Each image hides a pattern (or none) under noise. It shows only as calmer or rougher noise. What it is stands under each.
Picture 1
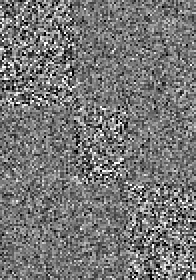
blocks along the diagonal
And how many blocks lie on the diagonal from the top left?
3
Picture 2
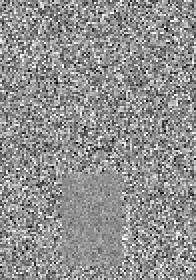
one block
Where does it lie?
bottom middle
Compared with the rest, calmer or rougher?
calmer
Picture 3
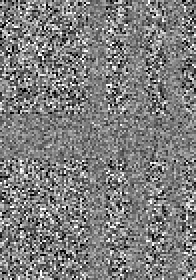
bands of rows crossing bands of columns
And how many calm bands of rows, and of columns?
1 and 3
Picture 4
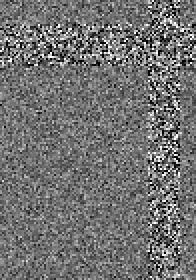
bands of rows crossing bands of columns
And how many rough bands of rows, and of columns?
1 and 1
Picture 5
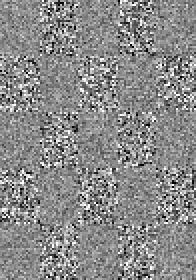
a checkerboard
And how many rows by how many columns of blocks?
5 by 5
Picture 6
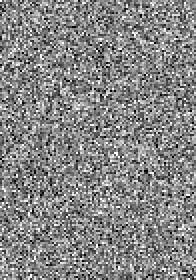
only noise
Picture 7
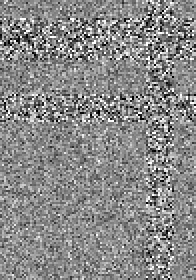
bands of rows crossing bands of columns
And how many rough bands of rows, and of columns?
2 and 1
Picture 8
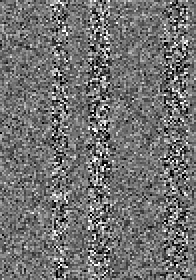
bands of columns
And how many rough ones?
3
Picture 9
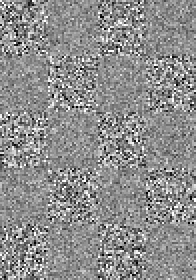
a checkerboard
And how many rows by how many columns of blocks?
5 by 4
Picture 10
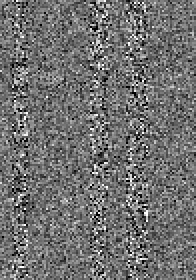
bands of columns
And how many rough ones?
3
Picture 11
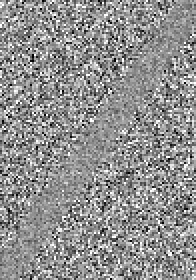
a diagonal band
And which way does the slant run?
bottom left to top right
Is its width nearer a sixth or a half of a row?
a sixth
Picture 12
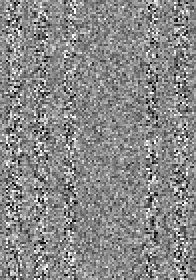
bands of columns
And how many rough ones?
5
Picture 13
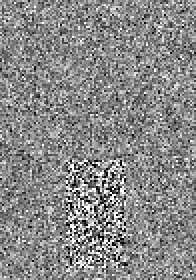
one block
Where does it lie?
bottom middle
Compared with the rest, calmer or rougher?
rougher
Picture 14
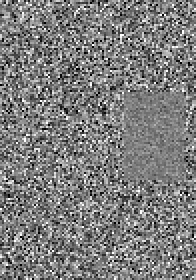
one block
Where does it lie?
middle right
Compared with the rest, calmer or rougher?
calmer
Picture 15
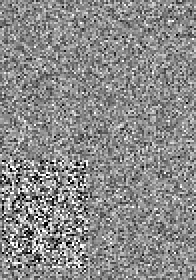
one block
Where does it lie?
bottom left
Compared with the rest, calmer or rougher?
rougher
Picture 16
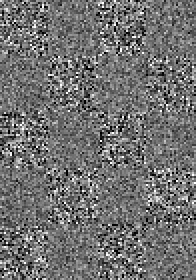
a checkerboard
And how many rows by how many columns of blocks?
5 by 4
